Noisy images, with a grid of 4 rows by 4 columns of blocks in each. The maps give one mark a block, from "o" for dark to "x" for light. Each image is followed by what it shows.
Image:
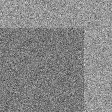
x x x x
o o o x
o o o x
o o o x
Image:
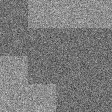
o x x x
o o o o
x o o o
x x o o
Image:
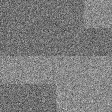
o o o x
o o o o
x x x x
o o x x
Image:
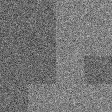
o o x x
o o x x
o o x o
o x x x
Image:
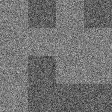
x o x o
x x x x
x o x x
x o o o
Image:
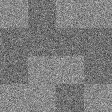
x o x x
o o o o
o x x o
x x o x
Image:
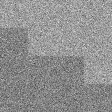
x x x x
o x x x
o o o x
o o o o
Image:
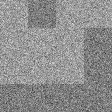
x o x x
x x x o
x x x o
o o o o
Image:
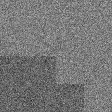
x x x x
x x x x
o o x x
o o o x
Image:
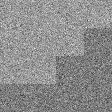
x x x x
x x x o
x x o o
o o o o
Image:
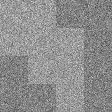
x x o o
x x x o
o x x o
o o x o
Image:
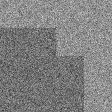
x x x x
o o x x
o o o x
o o o x
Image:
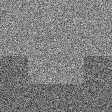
x x x x
x x x x
o x x o
o o o o
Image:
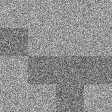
x x x x
o x x x
x o o o
x x o x
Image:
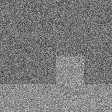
o o o o
o o o o
o o x o
x x x x
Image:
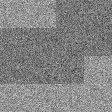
x x o o
o o o o
o o o x
x x x x
